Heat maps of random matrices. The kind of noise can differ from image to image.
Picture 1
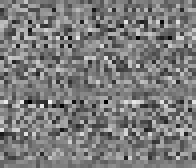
rows of uneven size
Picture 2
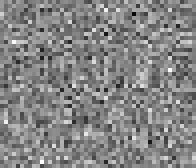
low rank plus noise
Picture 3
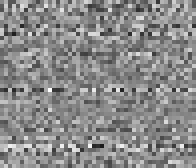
rows of uneven size
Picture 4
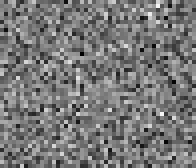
independent entries
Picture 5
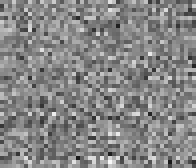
low rank plus noise
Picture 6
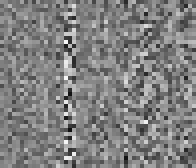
columns of uneven size
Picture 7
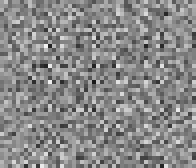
low rank plus noise
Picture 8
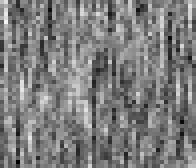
streaked along the columns
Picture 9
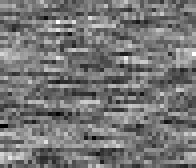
streaked along the rows
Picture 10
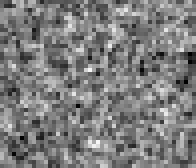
blotchy
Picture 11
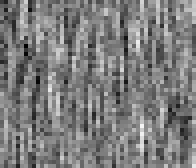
streaked along the columns
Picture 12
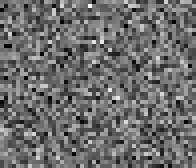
independent entries
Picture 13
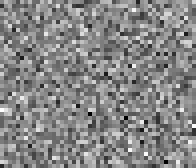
independent entries
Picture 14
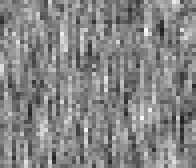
streaked along the columns
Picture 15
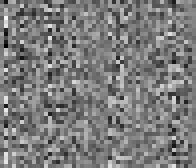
columns of uneven size
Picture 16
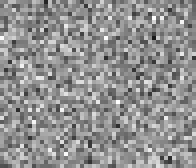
independent entries
